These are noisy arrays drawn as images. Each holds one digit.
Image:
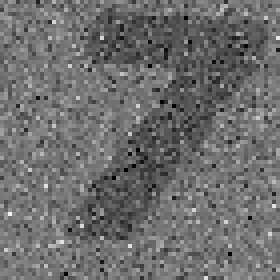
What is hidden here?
dark 7
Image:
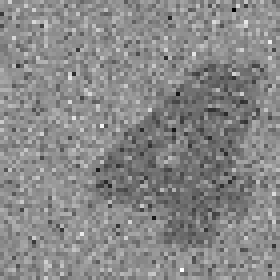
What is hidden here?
dark 4
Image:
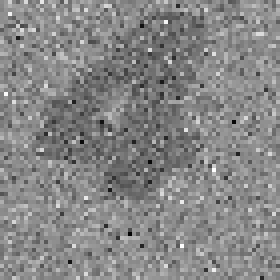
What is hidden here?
dark 4
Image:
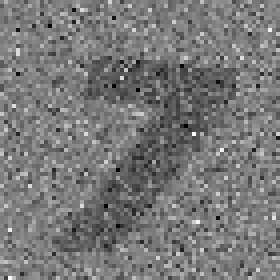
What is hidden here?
dark 7
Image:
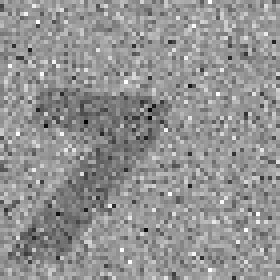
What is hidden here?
dark 7
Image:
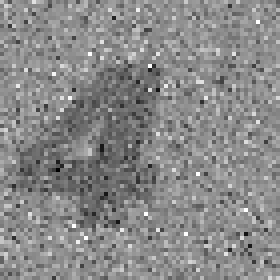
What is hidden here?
dark 4
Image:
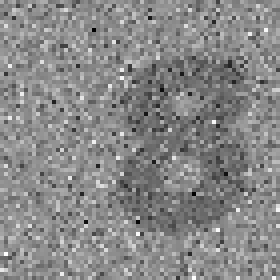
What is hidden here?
dark 8
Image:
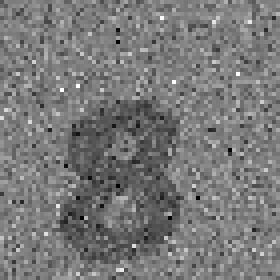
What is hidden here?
dark 8
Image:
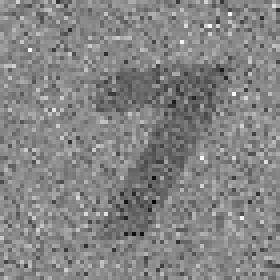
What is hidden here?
dark 7
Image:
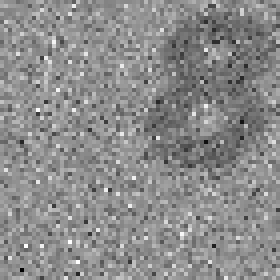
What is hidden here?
dark 8
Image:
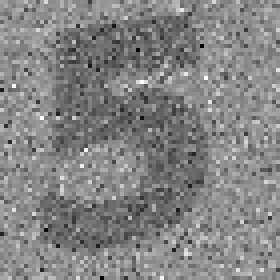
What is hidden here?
dark 5
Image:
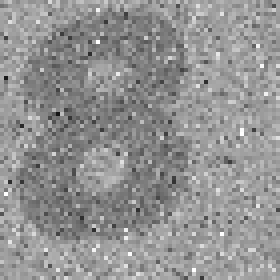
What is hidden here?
dark 8
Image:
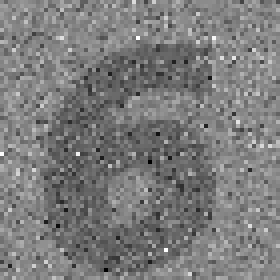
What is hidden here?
dark 6
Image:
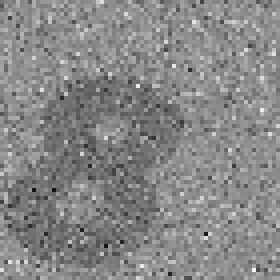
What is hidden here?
dark 8
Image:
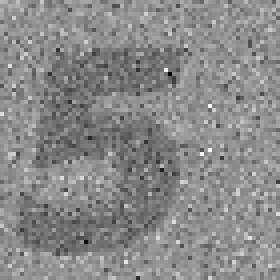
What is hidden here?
dark 5
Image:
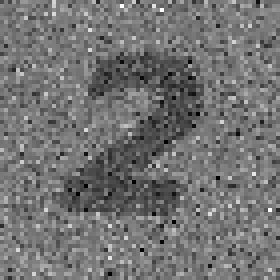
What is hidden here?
dark 2
